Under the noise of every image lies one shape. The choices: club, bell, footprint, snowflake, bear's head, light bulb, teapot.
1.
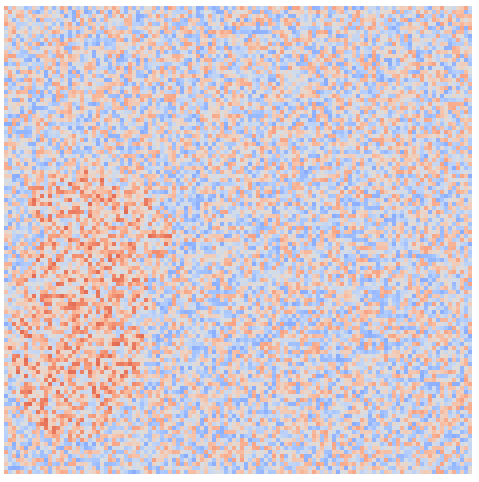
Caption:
red footprint
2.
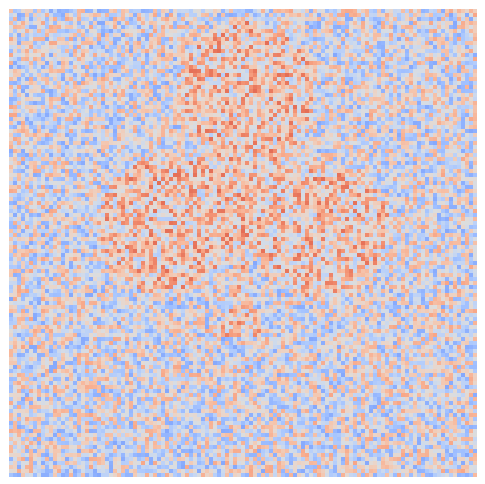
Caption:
red club
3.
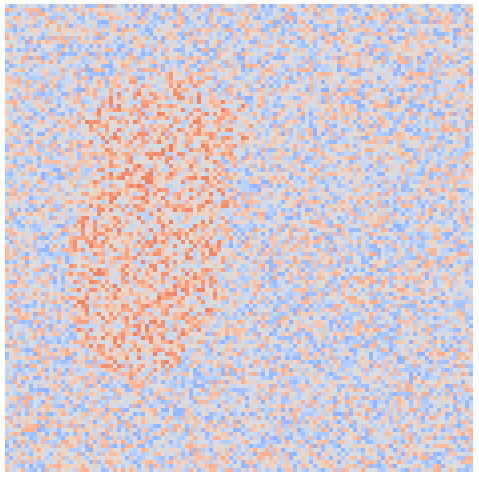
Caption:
red footprint
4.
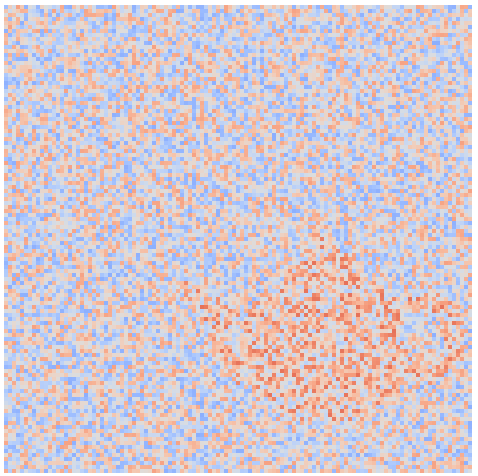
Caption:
red teapot
